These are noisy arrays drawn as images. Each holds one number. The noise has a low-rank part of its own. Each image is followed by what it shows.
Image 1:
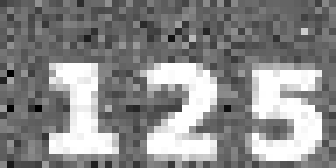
125
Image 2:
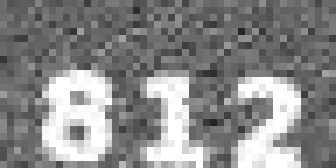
812
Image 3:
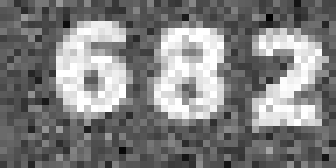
682
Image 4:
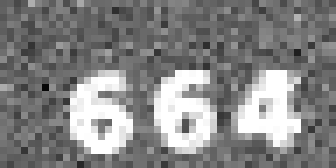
664
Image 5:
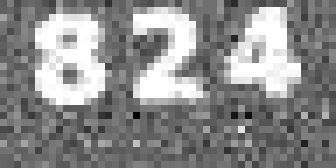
824
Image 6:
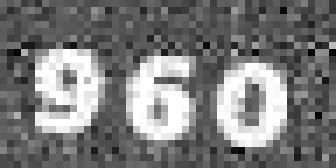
960
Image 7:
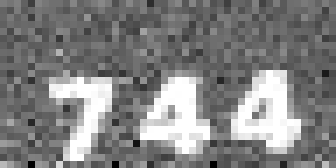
744
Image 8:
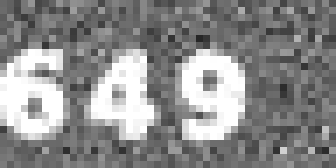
649
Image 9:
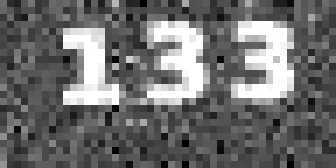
133
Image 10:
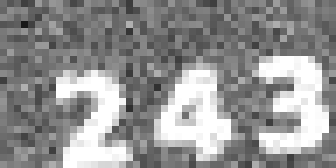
243
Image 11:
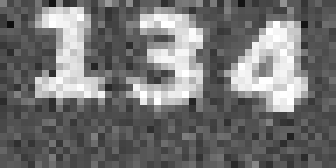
134
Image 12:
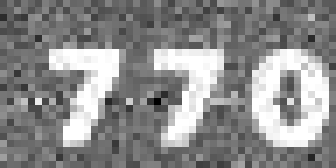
770
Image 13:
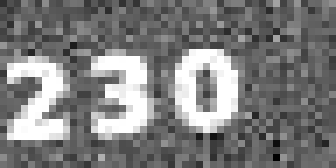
230
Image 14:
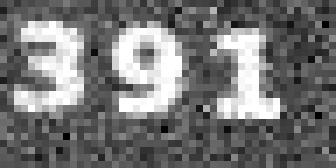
391
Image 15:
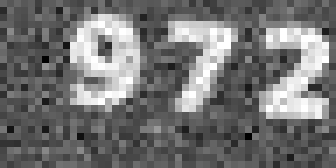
972
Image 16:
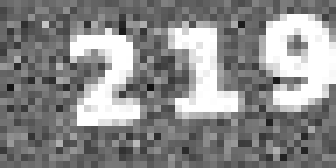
219
